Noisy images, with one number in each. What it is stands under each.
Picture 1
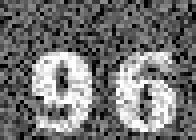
96
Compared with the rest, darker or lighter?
lighter
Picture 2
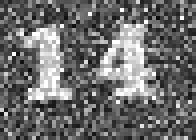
14
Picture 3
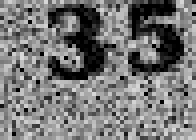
35
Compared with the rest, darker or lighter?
darker
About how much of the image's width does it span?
two thirds
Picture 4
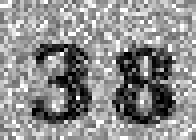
38
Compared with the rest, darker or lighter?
darker
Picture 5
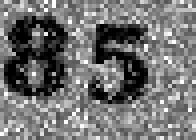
85
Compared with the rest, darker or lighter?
darker
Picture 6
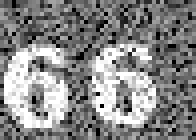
66
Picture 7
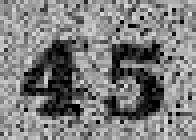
45
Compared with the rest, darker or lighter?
darker
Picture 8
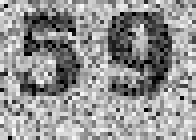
59
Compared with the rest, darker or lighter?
darker
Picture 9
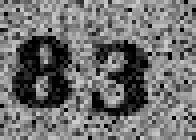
83
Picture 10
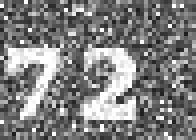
72
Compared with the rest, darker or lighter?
lighter
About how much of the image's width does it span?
two thirds
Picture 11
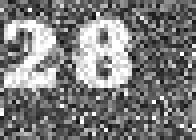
28
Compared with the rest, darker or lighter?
lighter
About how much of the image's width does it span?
two thirds
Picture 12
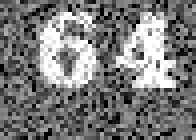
64
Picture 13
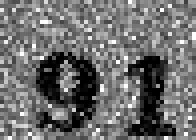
91
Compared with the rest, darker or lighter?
darker
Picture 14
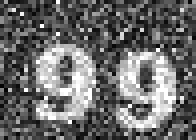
99
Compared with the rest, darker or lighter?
lighter
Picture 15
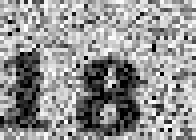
18
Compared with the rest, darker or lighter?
darker
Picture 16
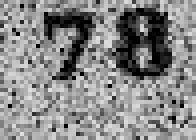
78
